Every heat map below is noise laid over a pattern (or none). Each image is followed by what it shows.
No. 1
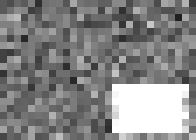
one block
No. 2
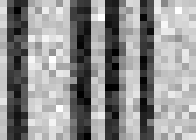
bands of columns
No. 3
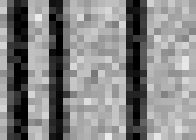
bands of columns
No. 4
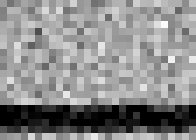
one band of rows
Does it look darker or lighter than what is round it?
darker
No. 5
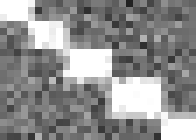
blocks along the diagonal
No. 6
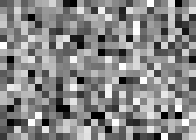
only noise
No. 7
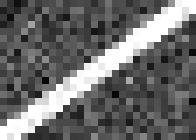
a diagonal band
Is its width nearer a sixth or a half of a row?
a sixth
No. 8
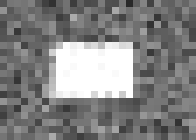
one block
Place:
centre
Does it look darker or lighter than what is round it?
lighter
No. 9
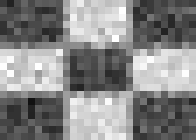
a checkerboard
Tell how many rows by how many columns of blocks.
3 by 3
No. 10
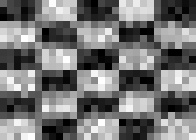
a checkerboard
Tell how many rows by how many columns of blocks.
6 by 5
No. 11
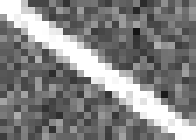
a diagonal band
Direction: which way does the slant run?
top left to bottom right
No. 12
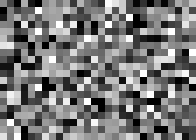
only noise
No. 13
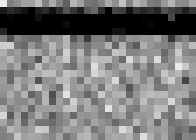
one band of rows
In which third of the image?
top
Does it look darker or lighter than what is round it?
darker
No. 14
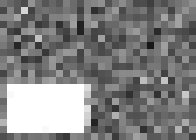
one block
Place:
bottom left
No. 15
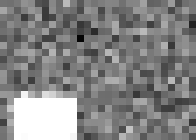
one block
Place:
bottom left
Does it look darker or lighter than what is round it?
lighter
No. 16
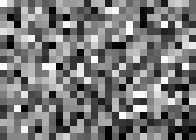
only noise
